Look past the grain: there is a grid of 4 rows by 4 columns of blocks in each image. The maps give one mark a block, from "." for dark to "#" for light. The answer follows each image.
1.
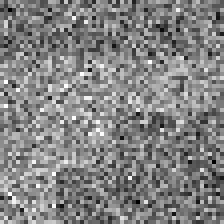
. . . .
# # # #
# # . .
# . . .
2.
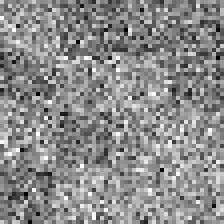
# . . .
. # # .
# . # #
. # # #
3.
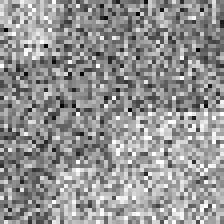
# . . .
. . . .
. . # #
. # # #
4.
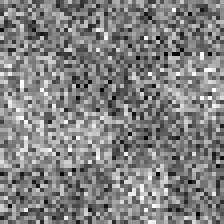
. . . .
# . . #
# # . .
. . # .
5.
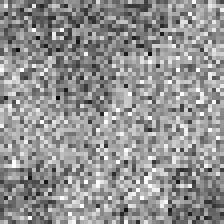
. . . #
# . # #
# # # #
. # # .
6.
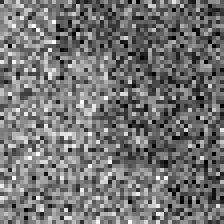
# . . .
# # . .
# # . .
# # # .
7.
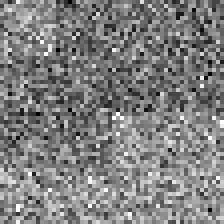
# . . .
. . . .
. . # #
# # # #
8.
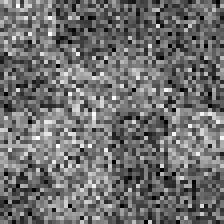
# . . .
. # # .
# # . #
. # . .
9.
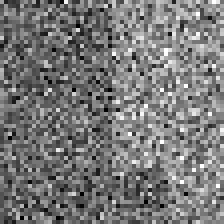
. . # #
. . # #
. . # #
. . . #
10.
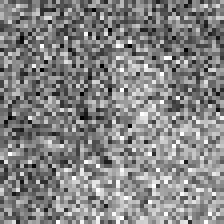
. . . .
. . # .
. . # #
. # # #
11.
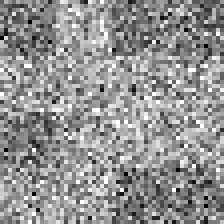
. # . .
# # # #
. # # #
# # . .
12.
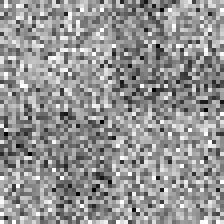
# # . #
# # . .
. . # #
# . # #
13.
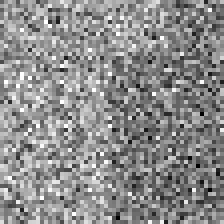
# # # .
# # . .
# # . .
# # . .
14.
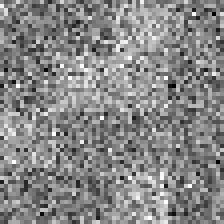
. . # .
. # # .
# . . .
. . # .
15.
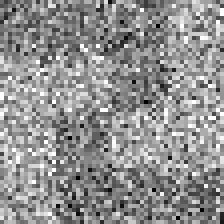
. . . #
# # . #
# . # #
# . . .
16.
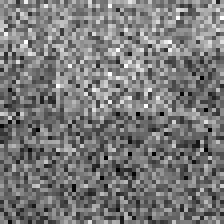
# # # #
. # # .
. . . .
. . . .
